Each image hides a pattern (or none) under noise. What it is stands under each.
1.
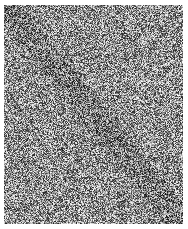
a diagonal band
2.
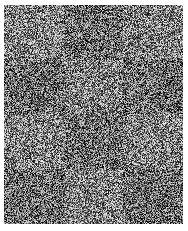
a checkerboard
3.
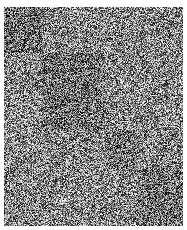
blocks along the diagonal
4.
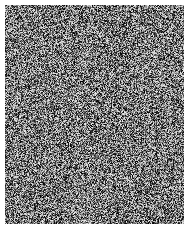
only noise
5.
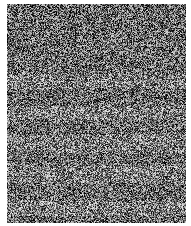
bands of rows
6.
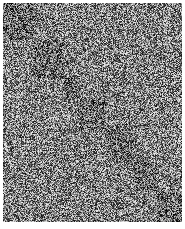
blocks along the diagonal
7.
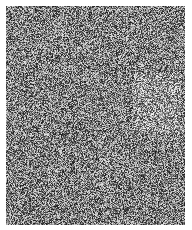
one block
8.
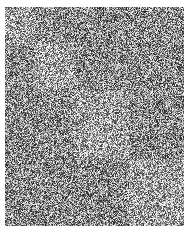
blocks along the diagonal
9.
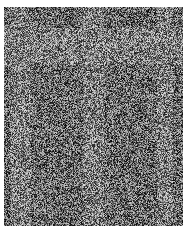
bands of rows crossing bands of columns
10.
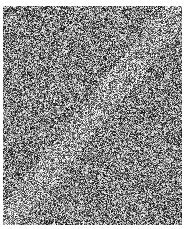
a diagonal band
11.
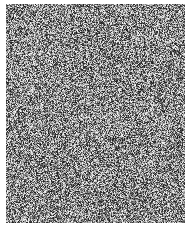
only noise
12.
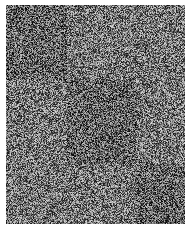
blocks along the diagonal
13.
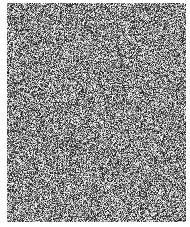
only noise
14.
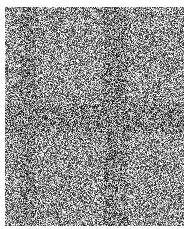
bands of rows crossing bands of columns
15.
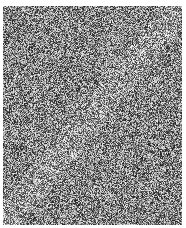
a diagonal band
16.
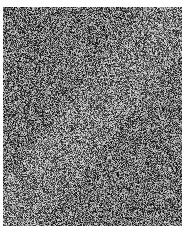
a diagonal band
